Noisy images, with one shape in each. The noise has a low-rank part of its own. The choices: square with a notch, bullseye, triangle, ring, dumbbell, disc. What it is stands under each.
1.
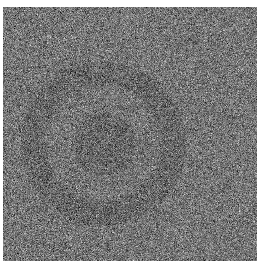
dark bullseye
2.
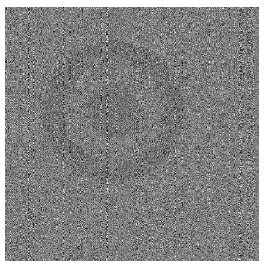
dark bullseye
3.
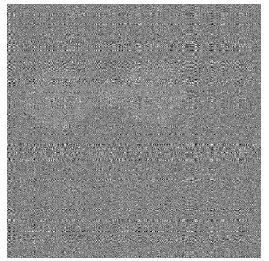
light dumbbell
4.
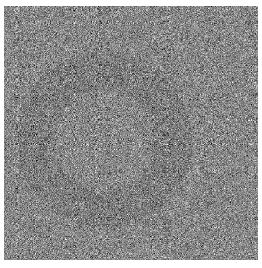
dark ring
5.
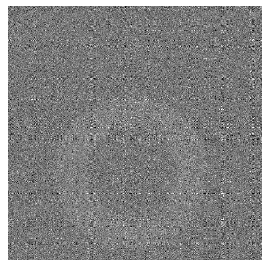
light ring
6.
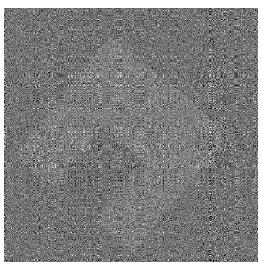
light square with a notch
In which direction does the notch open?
down and left
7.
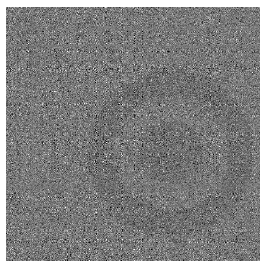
dark bullseye
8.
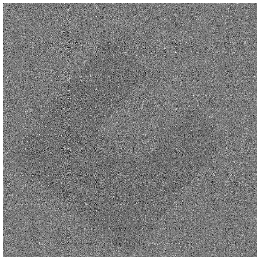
dark square with a notch
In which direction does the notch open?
up and right
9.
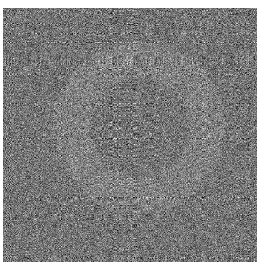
light ring
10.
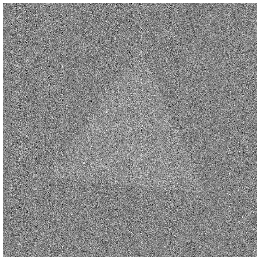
light triangle
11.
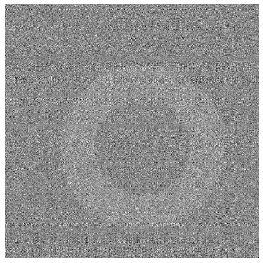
light ring
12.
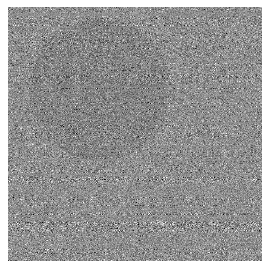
dark disc
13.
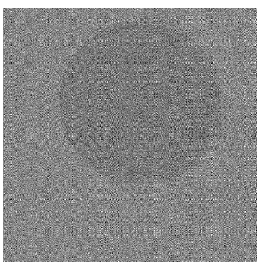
dark disc
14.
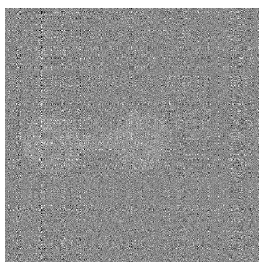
light dumbbell
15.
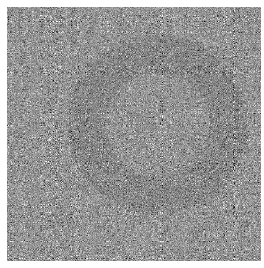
dark ring
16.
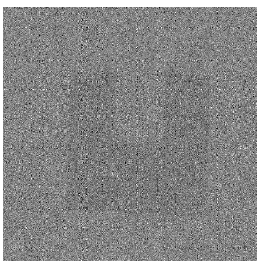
dark square with a notch
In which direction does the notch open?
up
